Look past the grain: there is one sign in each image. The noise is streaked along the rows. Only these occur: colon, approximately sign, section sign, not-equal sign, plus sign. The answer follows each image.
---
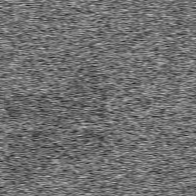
dark not-equal sign
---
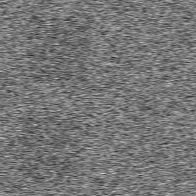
dark colon
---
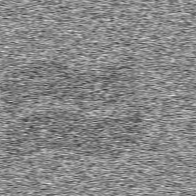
dark approximately sign
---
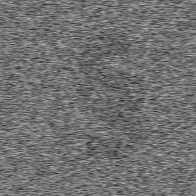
dark section sign
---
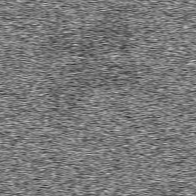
dark not-equal sign
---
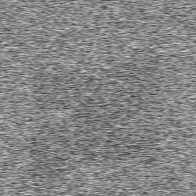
dark not-equal sign
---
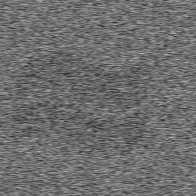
dark approximately sign
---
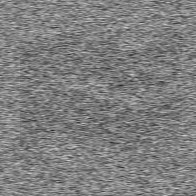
dark approximately sign
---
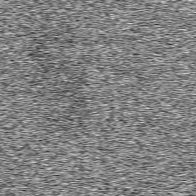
dark section sign
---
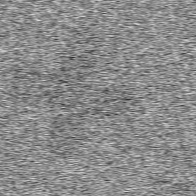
dark plus sign
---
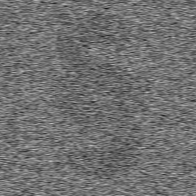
dark section sign
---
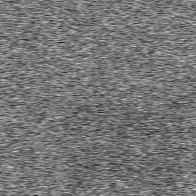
dark approximately sign
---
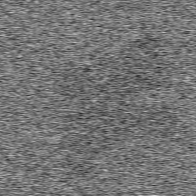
dark not-equal sign
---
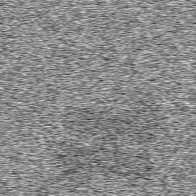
dark not-equal sign
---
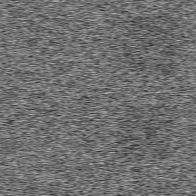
dark colon
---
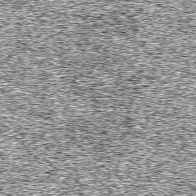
dark section sign
